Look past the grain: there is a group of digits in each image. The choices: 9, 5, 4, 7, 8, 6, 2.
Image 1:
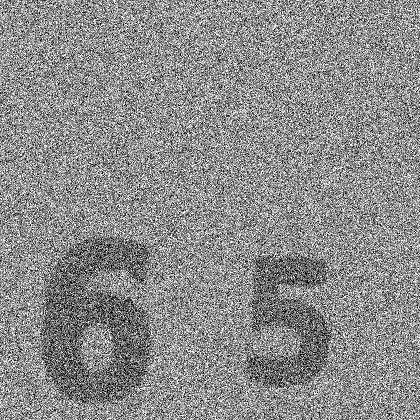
bottom left: dark 6; bottom right: dark 5
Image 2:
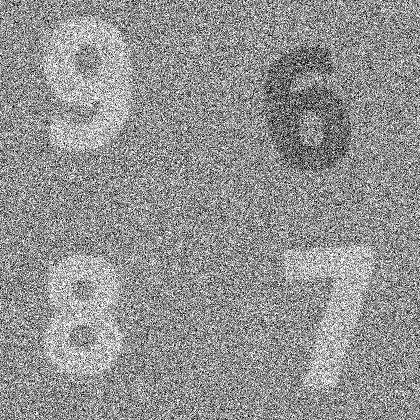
top left: light 9; top right: dark 6; bottom left: light 8; bottom right: light 7
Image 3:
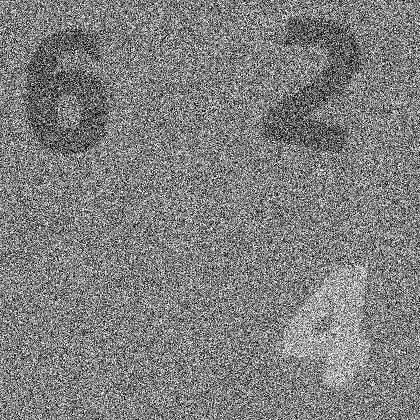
top left: dark 6; top right: dark 2; bottom right: light 4
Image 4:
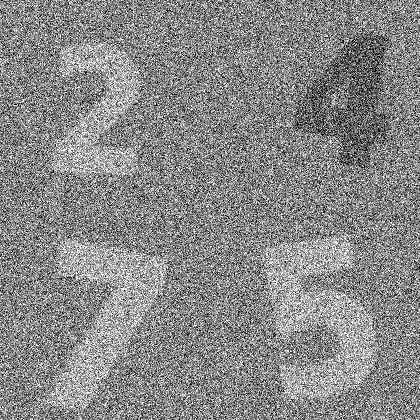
top left: light 2; top right: dark 4; bottom left: light 7; bottom right: light 5
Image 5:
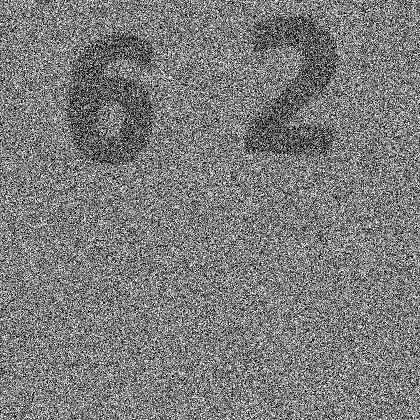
top left: dark 6; top right: dark 2
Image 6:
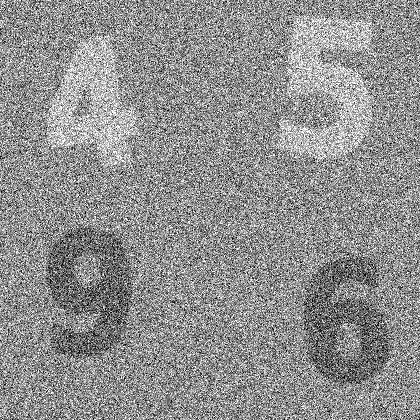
top left: light 4; top right: light 5; bottom left: dark 9; bottom right: dark 6
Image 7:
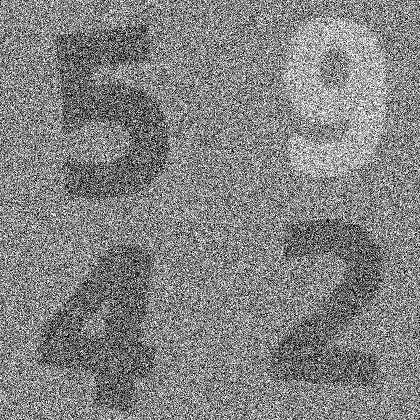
top left: dark 5; top right: light 9; bottom left: dark 4; bottom right: dark 2
